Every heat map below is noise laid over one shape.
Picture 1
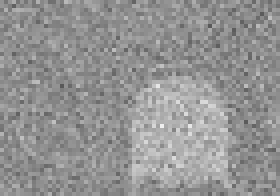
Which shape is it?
ghost
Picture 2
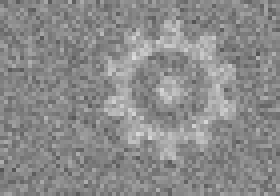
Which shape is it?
gear
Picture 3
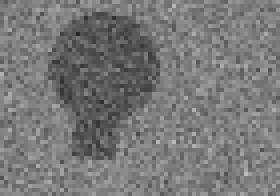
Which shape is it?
light bulb
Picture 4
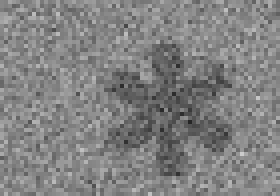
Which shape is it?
asterisk
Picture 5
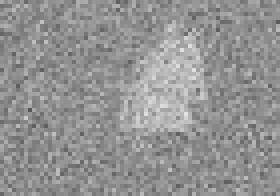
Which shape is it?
chess knight
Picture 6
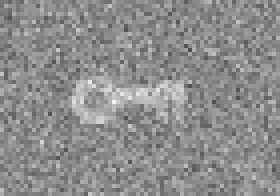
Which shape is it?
key
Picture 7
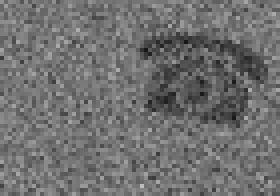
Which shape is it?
telephone
